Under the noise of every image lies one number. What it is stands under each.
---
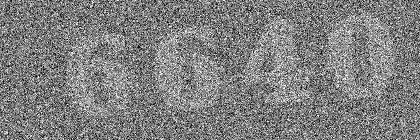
6640
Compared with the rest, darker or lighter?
lighter
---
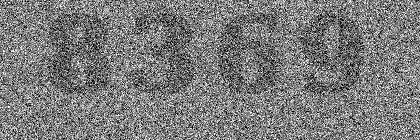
8369
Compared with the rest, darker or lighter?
darker
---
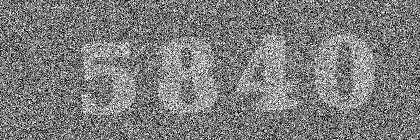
5840
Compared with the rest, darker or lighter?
lighter
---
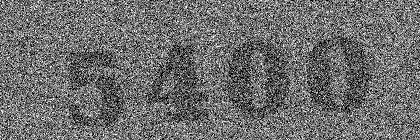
5400
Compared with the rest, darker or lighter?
darker
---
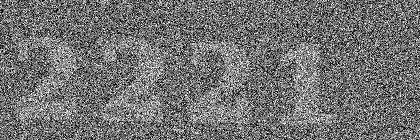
2221
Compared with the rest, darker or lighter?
lighter
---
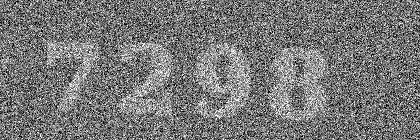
7298
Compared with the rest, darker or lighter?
lighter
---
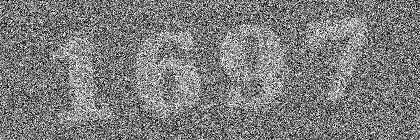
1697
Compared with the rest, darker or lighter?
lighter
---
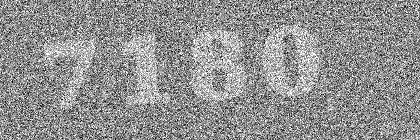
7180
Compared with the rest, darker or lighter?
lighter
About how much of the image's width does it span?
two thirds
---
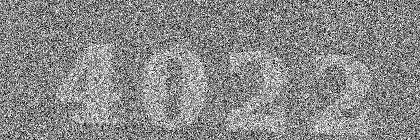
4022
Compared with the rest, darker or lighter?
lighter
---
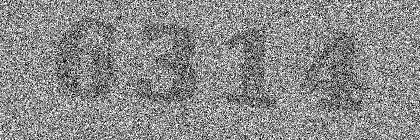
6314
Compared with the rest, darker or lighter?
darker
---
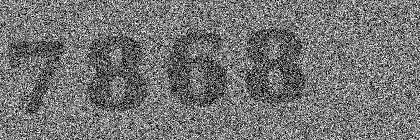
7868
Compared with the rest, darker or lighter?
darker
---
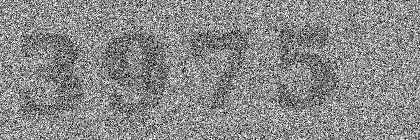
3975
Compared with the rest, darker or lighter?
darker
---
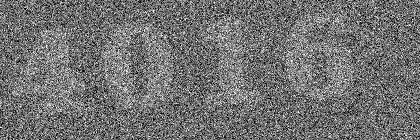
4016
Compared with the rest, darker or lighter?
lighter
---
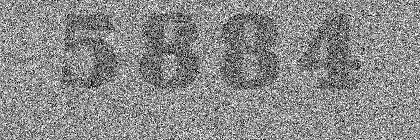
5884
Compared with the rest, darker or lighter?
darker
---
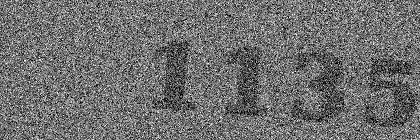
1135
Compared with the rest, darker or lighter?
darker
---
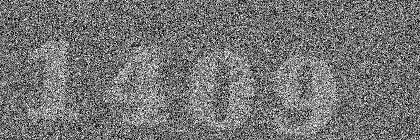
1409
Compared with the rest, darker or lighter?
lighter
